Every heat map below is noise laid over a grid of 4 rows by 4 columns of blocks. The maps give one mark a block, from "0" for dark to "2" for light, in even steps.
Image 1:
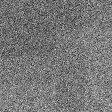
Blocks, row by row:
0001
0012
1112
2212
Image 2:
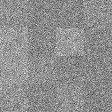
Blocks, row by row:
1001
2020
2100
1010
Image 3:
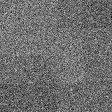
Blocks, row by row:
2210
2221
1121
0011
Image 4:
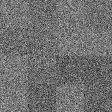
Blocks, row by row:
2121
1122
2100
2020
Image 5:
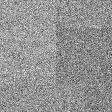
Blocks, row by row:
2211
2200
2200
1110
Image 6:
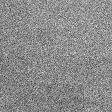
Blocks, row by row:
1222
1122
0111
0001
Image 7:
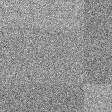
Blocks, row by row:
2220
1110
1110
0002
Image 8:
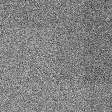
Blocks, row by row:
1110
2210
2210
2221
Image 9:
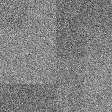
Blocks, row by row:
1200
2201
2212
0012
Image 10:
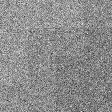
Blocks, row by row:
2221
2110
2100
1100
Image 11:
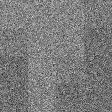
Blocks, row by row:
2221
1220
0210
0200
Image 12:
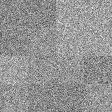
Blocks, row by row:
0022
0122
2110
1001
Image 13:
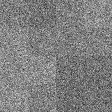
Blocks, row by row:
1012
2111
2200
2100
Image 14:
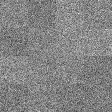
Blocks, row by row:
1021
0122
2110
0100
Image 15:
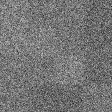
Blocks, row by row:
2110
2210
1120
1001
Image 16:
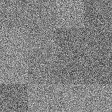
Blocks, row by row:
1120
2100
2100
0222
